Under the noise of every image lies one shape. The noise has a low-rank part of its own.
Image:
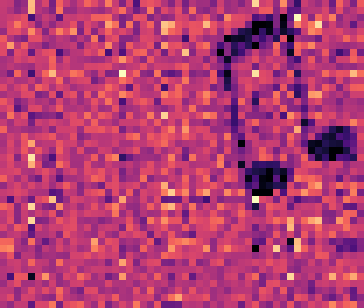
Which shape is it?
pair of musical notes
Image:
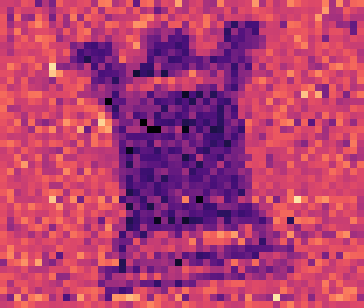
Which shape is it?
chess rook
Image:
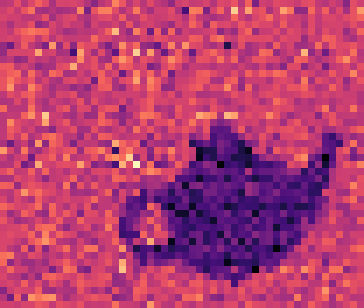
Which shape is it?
teapot
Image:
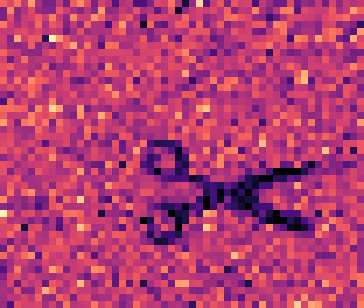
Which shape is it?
pair of scissors
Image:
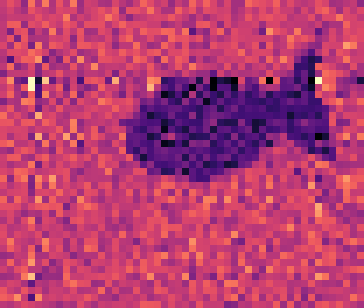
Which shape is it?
fish
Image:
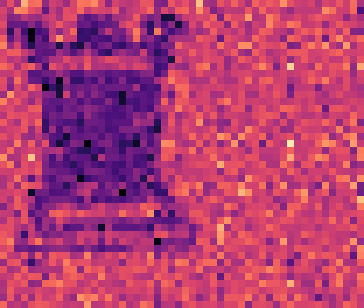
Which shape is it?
chess rook
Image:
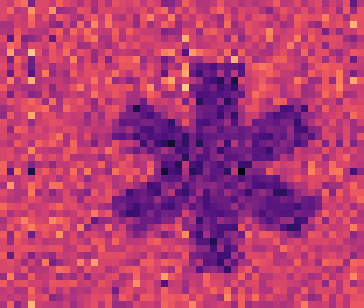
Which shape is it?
asterisk
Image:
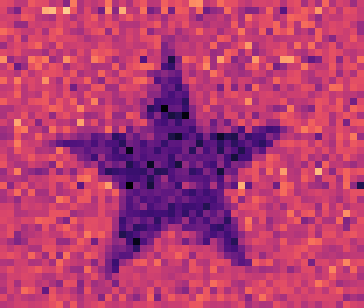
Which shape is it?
star
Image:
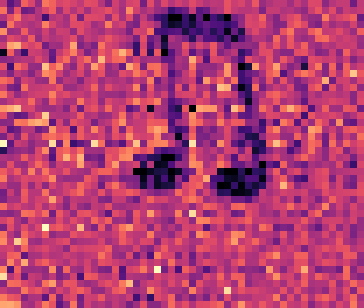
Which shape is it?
pair of musical notes
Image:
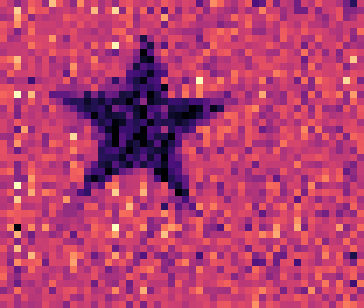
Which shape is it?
star
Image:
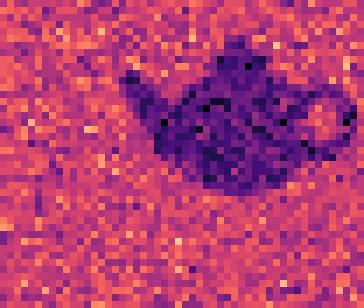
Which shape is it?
teapot
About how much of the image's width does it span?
two thirds
